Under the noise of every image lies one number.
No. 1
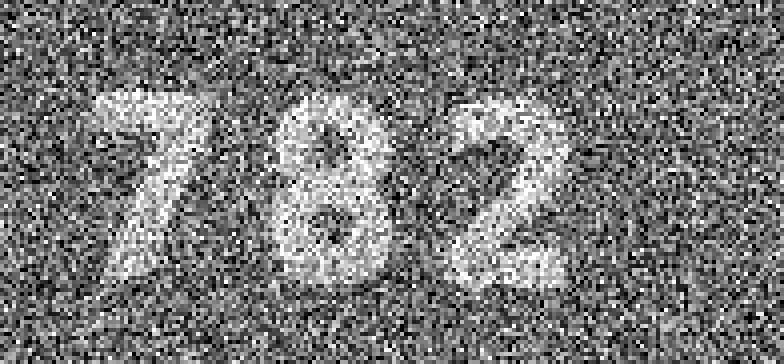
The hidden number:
782
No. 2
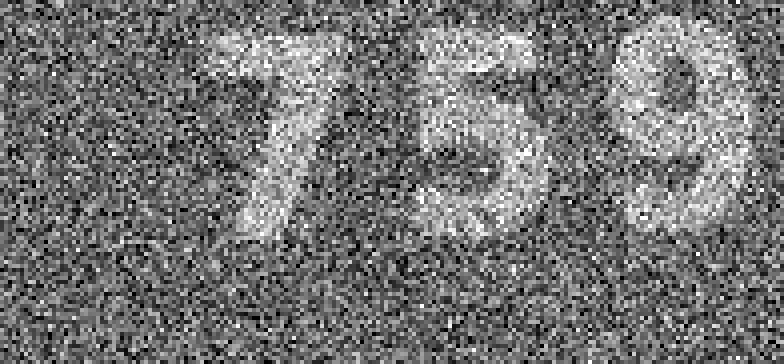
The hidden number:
759
